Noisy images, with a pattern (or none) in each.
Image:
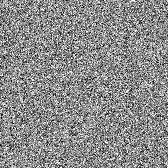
only noise
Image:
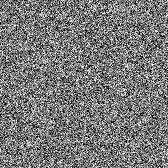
only noise
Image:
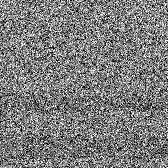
bands of rows
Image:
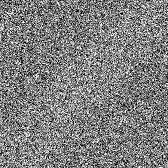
a diagonal band
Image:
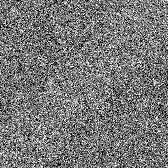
a diagonal band
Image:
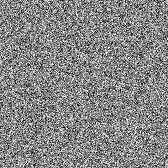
only noise
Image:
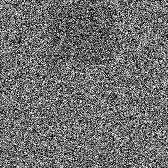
one block
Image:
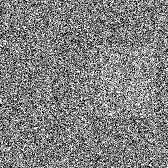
one block
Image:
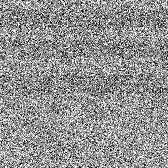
bands of rows
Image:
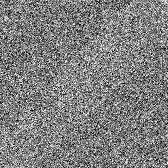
a diagonal band
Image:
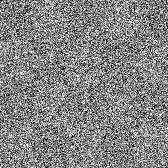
a checkerboard
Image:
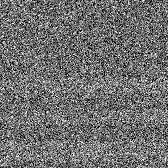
bands of rows
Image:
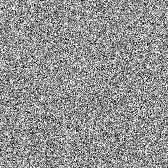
only noise
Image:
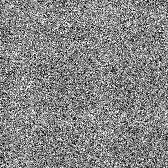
bands of rows crossing bands of columns
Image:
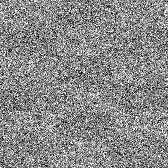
a checkerboard
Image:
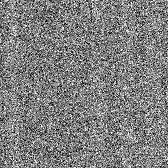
bands of columns
